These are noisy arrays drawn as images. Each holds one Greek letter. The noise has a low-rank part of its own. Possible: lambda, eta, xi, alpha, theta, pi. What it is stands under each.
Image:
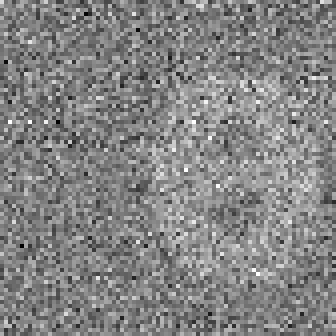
theta
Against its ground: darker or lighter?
lighter
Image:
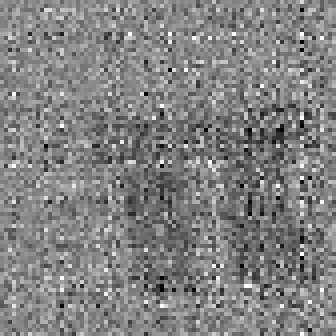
pi
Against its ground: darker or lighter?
darker
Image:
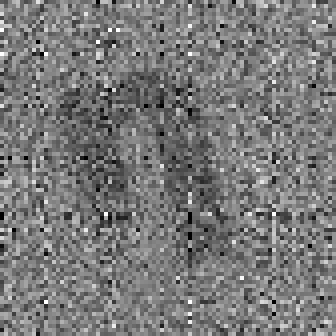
eta
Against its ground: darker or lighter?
darker
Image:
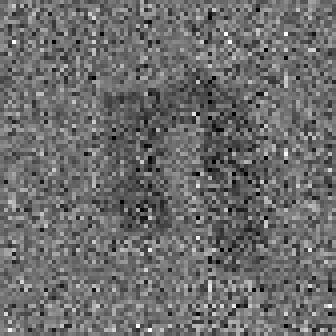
eta
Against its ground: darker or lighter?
darker
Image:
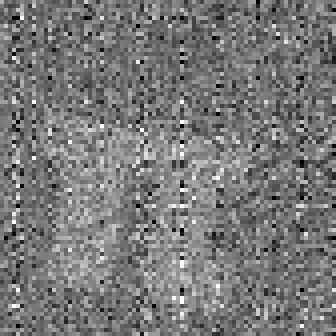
pi
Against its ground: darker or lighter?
lighter
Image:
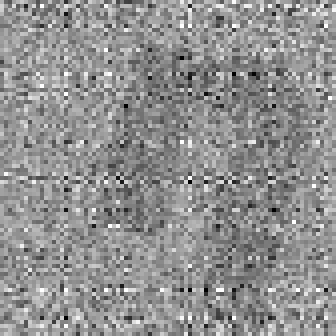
eta
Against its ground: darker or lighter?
darker
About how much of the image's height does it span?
nearly all
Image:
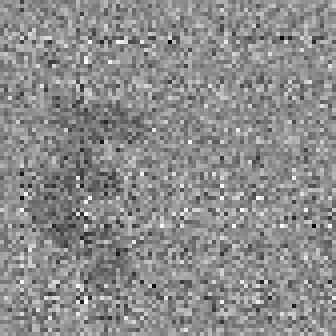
xi
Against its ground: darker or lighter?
darker
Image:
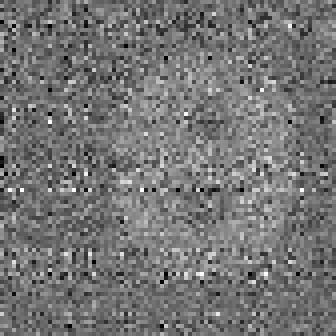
theta
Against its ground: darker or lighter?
lighter
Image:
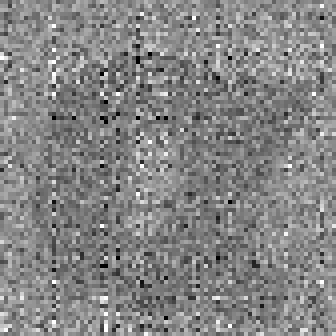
alpha
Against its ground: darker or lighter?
darker
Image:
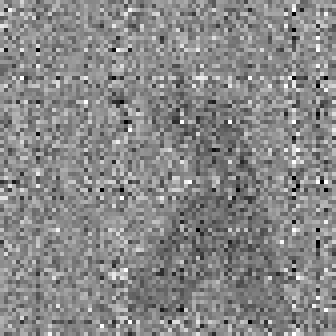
lambda
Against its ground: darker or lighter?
darker
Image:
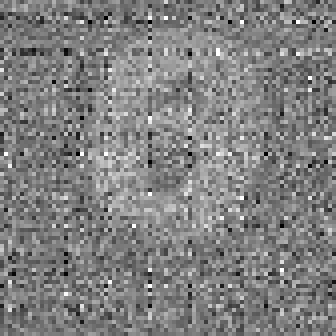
theta
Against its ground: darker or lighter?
lighter
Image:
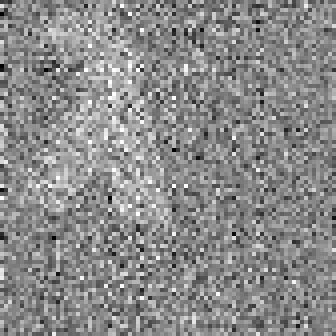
lambda
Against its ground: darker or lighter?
lighter
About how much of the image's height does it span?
two thirds
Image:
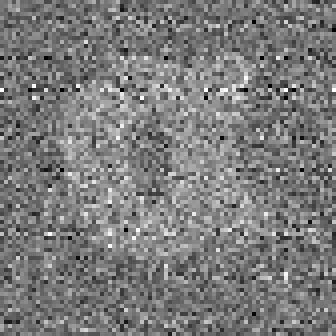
alpha
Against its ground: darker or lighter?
lighter
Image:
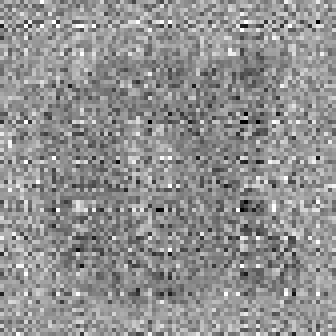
alpha
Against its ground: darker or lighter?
darker
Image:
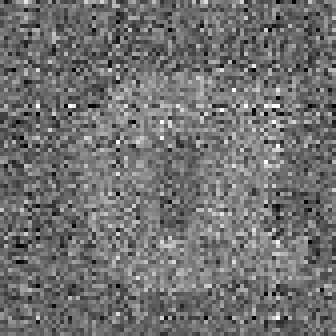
alpha
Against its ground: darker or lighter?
lighter
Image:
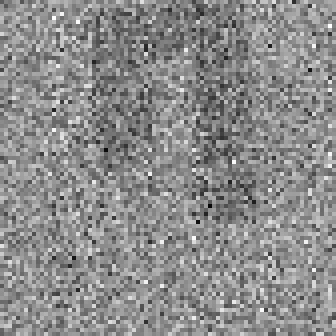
eta
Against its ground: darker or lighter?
darker
